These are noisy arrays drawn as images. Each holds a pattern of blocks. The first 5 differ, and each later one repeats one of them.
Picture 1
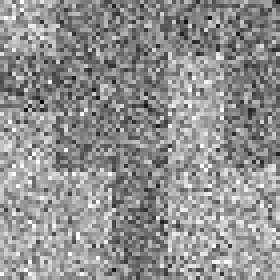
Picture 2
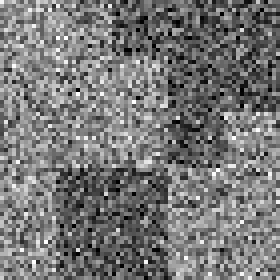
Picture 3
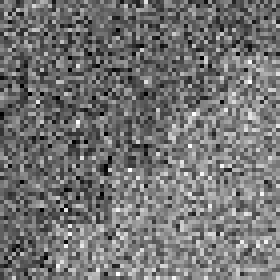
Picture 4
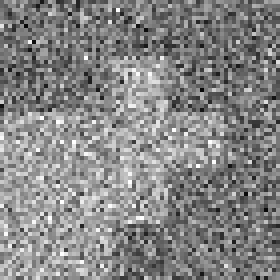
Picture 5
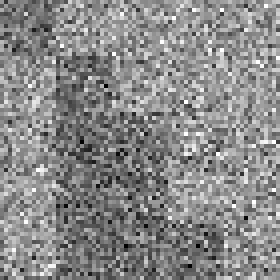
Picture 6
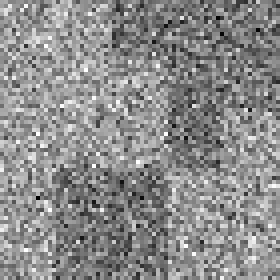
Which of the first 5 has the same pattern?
2
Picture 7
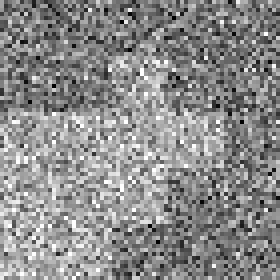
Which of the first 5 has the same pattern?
4
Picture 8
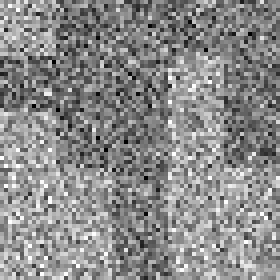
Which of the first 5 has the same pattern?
1
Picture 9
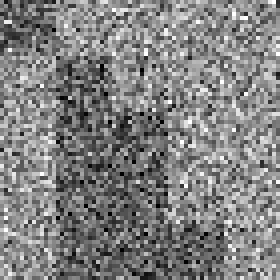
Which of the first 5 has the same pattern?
5
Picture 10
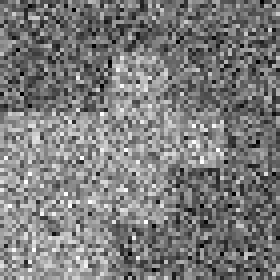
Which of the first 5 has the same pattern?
4
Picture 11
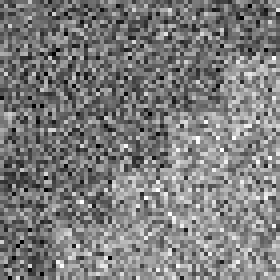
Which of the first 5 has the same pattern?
3
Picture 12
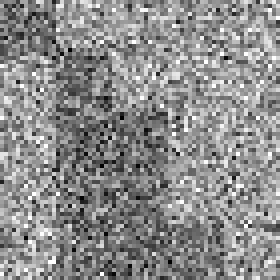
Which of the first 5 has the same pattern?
5
